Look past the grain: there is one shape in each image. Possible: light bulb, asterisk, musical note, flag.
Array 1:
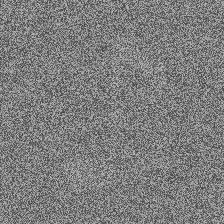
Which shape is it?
musical note
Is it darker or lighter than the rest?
lighter
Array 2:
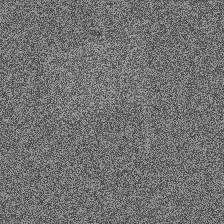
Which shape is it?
flag
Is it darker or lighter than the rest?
lighter
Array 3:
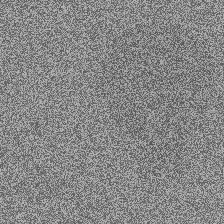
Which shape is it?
light bulb
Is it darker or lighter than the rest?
darker
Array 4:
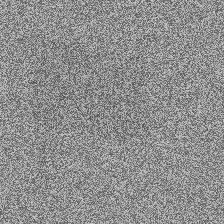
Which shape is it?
flag
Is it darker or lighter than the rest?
darker
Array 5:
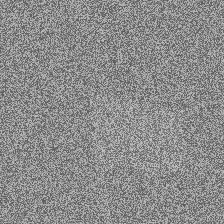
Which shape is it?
flag
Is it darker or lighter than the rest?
lighter
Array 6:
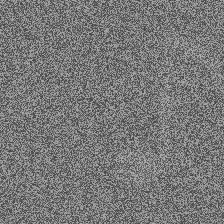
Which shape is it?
musical note
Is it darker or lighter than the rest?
lighter
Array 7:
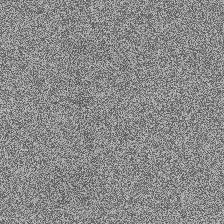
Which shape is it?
musical note
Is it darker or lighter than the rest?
darker
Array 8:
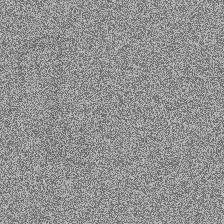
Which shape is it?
musical note
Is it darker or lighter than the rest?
darker
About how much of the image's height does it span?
two thirds
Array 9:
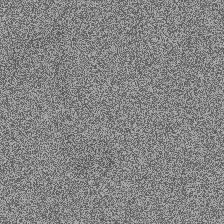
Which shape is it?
musical note
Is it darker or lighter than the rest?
darker
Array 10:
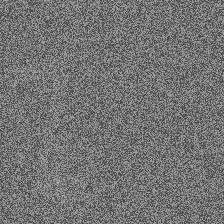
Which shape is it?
musical note
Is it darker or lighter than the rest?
lighter
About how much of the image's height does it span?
two thirds
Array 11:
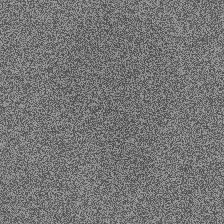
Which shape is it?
light bulb
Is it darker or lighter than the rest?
darker
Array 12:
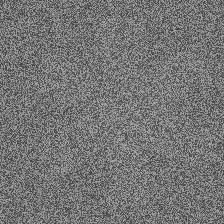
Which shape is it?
asterisk
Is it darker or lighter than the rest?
lighter
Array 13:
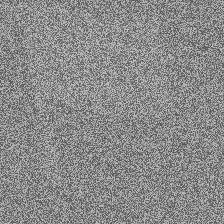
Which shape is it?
flag
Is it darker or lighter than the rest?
lighter
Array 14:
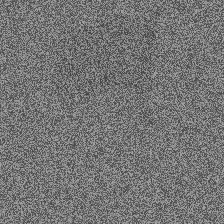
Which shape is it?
flag
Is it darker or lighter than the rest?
darker
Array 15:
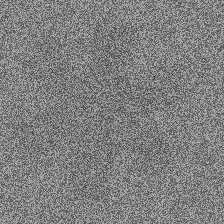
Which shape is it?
asterisk
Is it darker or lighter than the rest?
darker
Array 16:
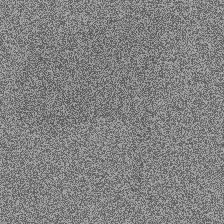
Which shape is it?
flag
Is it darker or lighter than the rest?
darker
